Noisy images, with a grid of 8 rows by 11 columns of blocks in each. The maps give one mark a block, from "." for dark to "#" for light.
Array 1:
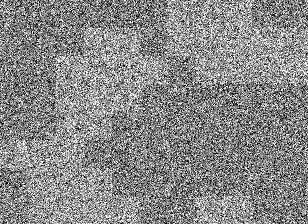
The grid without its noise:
......###..
...##.#####
..####.####
..###......
..##.......
###........
.###.......
.####..##..
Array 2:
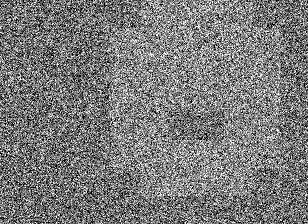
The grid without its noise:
.....####..
....######.
....######.
....######.
....##..##.
....######.
.....####..
...........
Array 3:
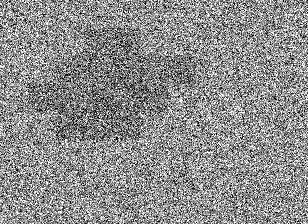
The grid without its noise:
###########
###..######
##.....####
#.....#####
##...######
###########
###########
###########
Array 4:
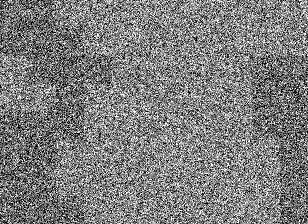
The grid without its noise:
..#########
...########
#...#####..
##.######..
...######..
..########.
..########.
...#######.
